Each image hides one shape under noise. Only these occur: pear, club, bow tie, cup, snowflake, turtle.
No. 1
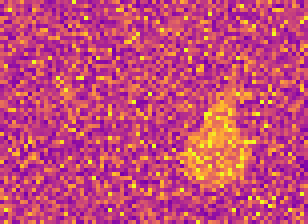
pear
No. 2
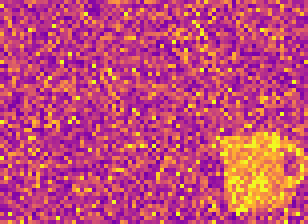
cup
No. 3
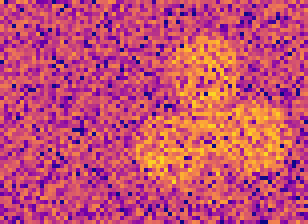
club
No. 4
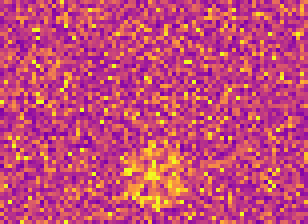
snowflake
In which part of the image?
bottom middle
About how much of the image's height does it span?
a third
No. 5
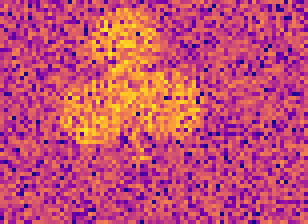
club
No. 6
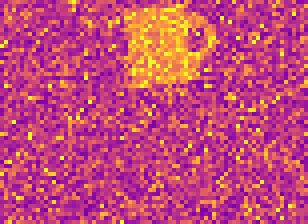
cup
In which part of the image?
top middle
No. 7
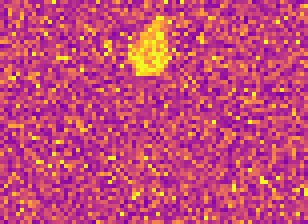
pear
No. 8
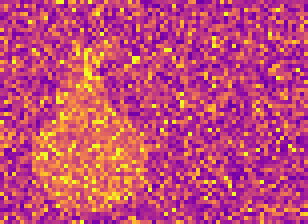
pear
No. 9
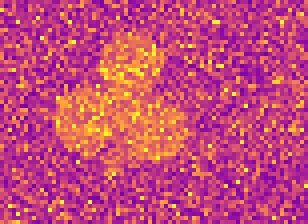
club
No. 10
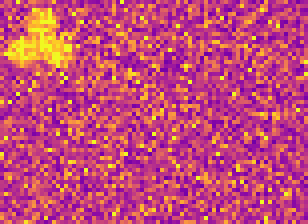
club
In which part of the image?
top left
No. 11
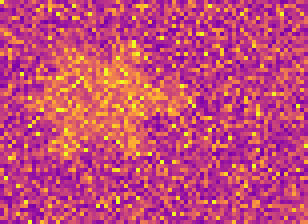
turtle
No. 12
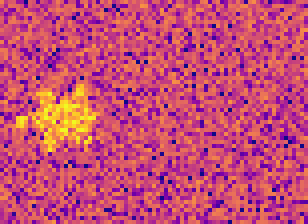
turtle
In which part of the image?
middle left
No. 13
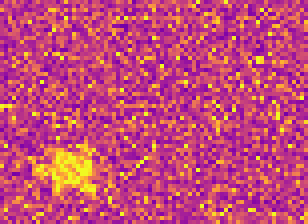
turtle
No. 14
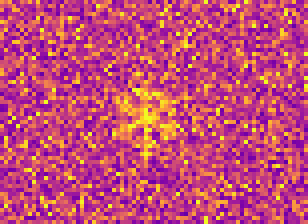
snowflake
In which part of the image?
centre
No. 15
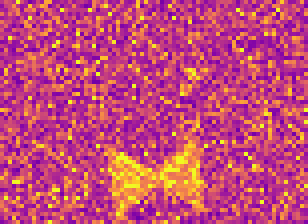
bow tie
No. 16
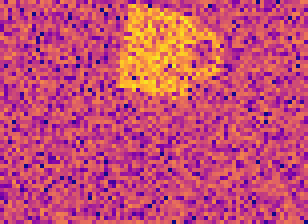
cup
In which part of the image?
top middle
